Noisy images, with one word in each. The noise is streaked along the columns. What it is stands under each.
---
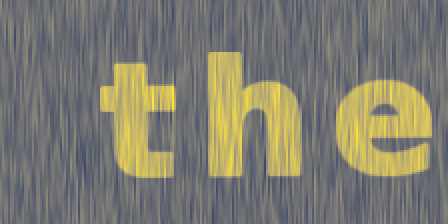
the
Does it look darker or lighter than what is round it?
lighter
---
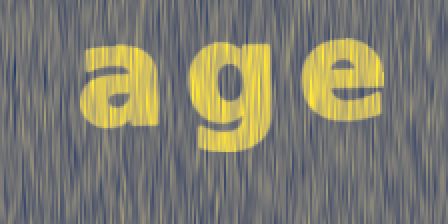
age
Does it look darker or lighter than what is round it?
lighter
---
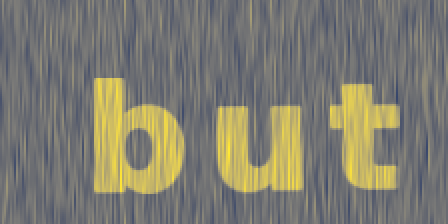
but
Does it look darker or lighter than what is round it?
lighter
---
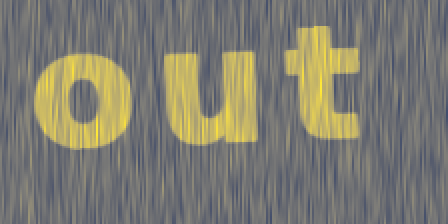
out
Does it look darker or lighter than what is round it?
lighter
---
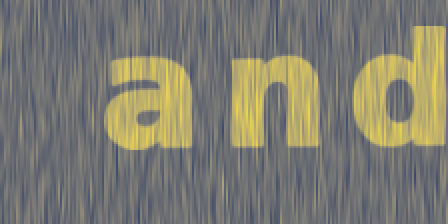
and
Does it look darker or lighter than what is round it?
lighter
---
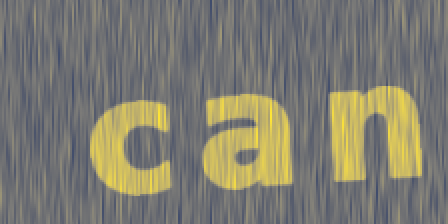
can
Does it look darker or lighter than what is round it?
lighter
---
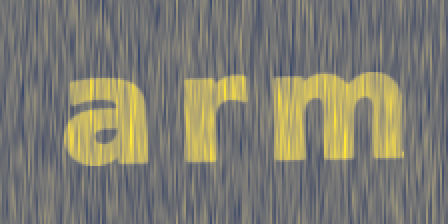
arm
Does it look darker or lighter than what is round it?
lighter
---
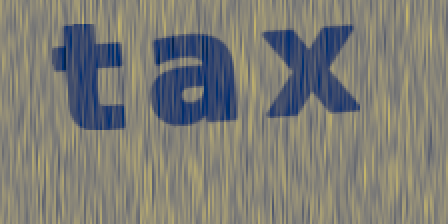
tax
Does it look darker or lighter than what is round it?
darker
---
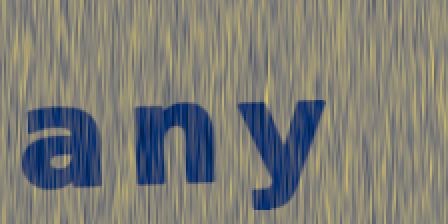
any
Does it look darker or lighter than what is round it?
darker
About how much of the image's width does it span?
two thirds
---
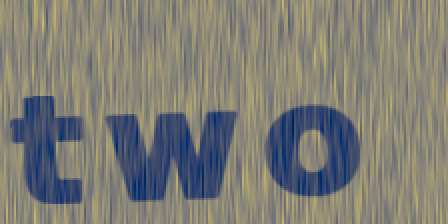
two
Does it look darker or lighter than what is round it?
darker
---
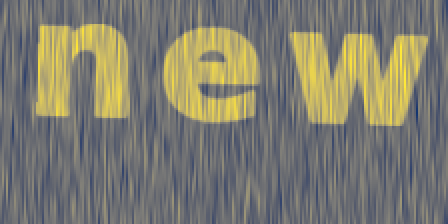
new
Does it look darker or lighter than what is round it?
lighter
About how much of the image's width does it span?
nearly all
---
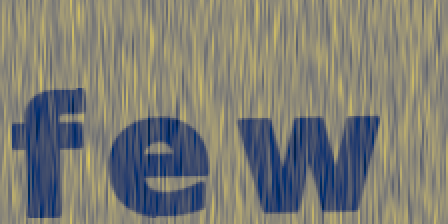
few
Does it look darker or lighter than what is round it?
darker
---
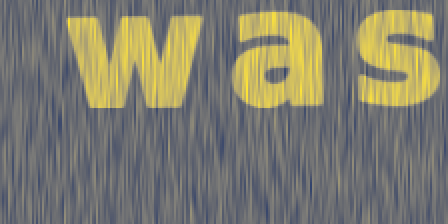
was
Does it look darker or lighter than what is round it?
lighter
